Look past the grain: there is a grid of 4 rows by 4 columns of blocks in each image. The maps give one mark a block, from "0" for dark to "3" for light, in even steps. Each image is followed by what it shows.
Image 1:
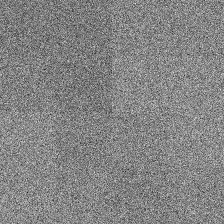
0 0 2 2
1 0 3 3
3 1 2 3
3 2 1 2
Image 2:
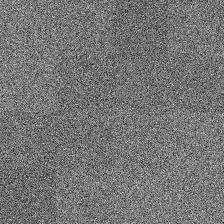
3 2 0 2
3 1 1 1
1 1 2 3
0 2 3 3
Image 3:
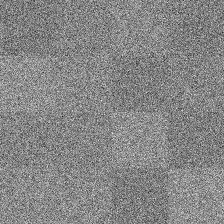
0 1 2 0
3 2 0 1
1 1 3 0
2 2 0 3
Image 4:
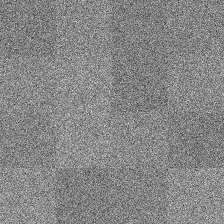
0 2 0 1
2 3 0 2
1 3 2 0
3 0 1 3
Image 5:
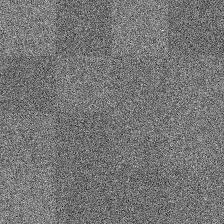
3 0 3 0
0 2 1 2
2 0 1 2
3 0 0 1
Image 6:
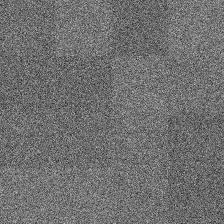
1 3 0 3
0 0 3 2
1 1 2 0
3 3 2 0
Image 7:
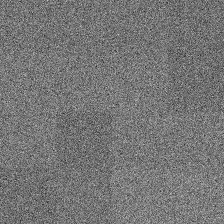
1 1 1 0
2 2 2 0
2 0 2 2
0 1 3 3
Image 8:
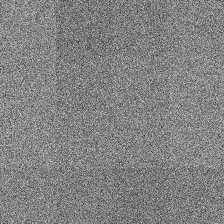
3 0 1 2
3 1 2 3
3 2 2 3
2 1 0 1
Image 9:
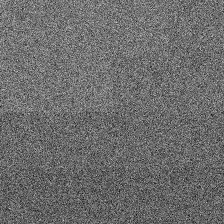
3 3 3 2
3 3 2 2
1 1 1 1
0 0 0 0
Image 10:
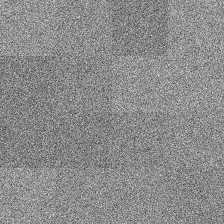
3 2 0 3
0 1 3 3
0 0 1 2
3 2 2 1
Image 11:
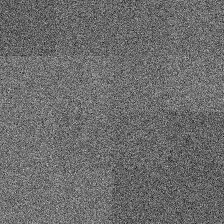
0 1 1 2
3 3 2 3
3 2 1 0
3 3 0 0
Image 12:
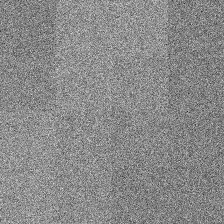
0 3 3 0
1 3 2 0
3 2 1 0
3 2 0 0
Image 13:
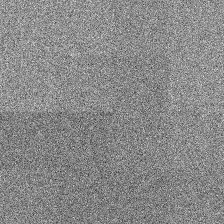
3 3 2 3
3 2 1 3
0 0 1 2
1 0 0 1
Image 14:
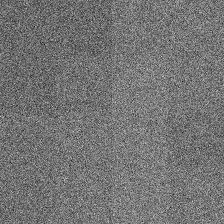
0 0 2 2
0 1 3 2
1 2 3 1
1 2 3 2
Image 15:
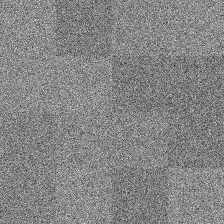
3 0 2 3
3 3 0 0
1 2 2 0
1 3 0 3
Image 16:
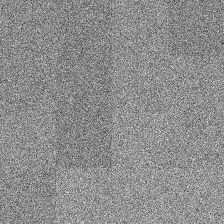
1 0 2 0
1 0 2 2
2 0 3 2
1 3 3 3
